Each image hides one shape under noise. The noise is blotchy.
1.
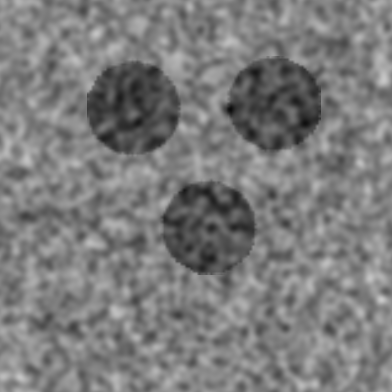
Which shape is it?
three dots
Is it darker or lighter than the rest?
darker
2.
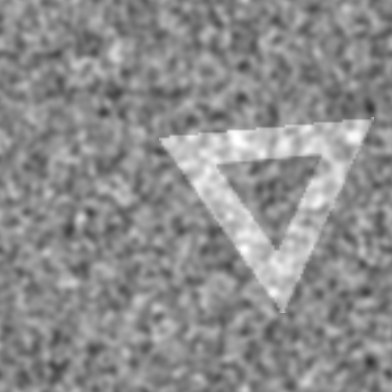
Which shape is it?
triangle frame
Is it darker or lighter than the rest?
lighter
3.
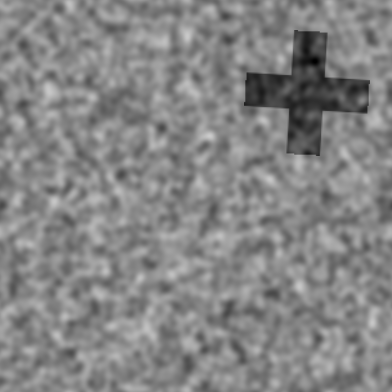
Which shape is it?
cross
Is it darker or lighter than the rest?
darker
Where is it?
top right
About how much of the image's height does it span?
a third
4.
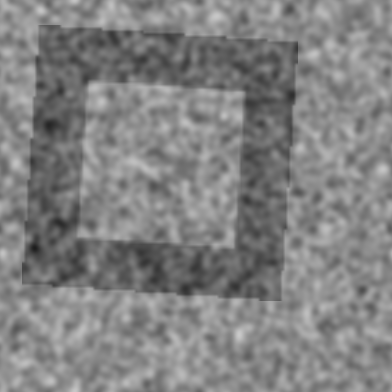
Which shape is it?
square frame
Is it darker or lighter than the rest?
darker
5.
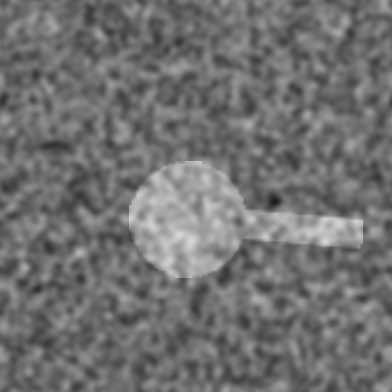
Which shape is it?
lollipop
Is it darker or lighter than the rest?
lighter
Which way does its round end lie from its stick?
left
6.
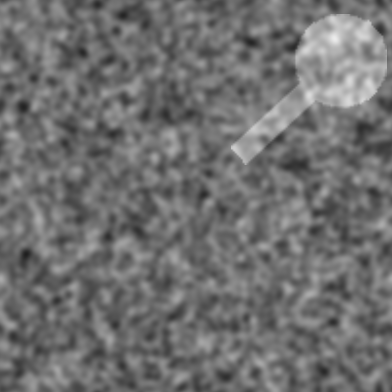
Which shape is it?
lollipop
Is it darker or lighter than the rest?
lighter
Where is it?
top right
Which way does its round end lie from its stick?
up and right
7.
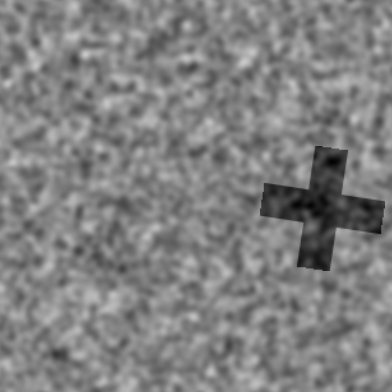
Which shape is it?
cross
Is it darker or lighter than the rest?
darker
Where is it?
middle right
